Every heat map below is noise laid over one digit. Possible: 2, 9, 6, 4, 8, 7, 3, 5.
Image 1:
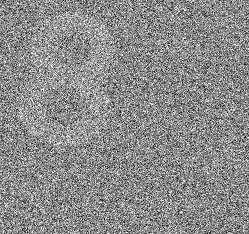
8
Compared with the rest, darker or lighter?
lighter
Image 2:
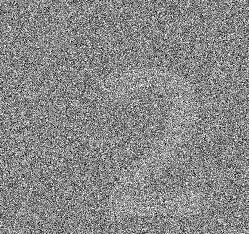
2
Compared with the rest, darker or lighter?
lighter
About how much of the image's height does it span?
two thirds
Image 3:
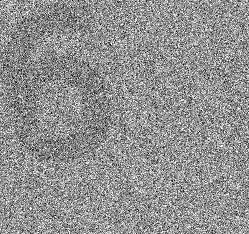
6
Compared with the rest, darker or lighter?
darker
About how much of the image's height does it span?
two thirds
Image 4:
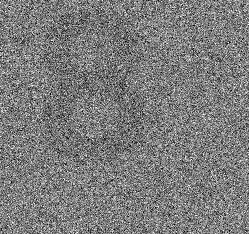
8
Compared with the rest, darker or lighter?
darker
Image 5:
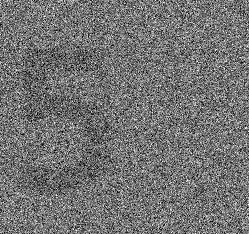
5
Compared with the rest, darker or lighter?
darker
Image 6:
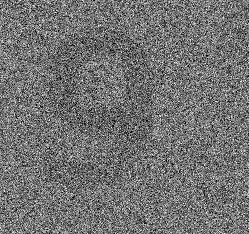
9
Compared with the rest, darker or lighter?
darker
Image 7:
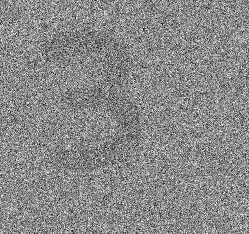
3
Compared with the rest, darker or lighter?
darker
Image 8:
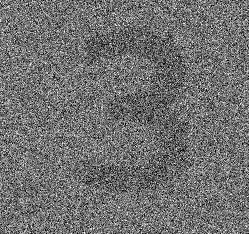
3
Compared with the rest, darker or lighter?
darker
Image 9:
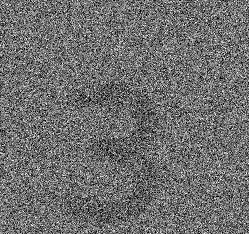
3
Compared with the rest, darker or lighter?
darker
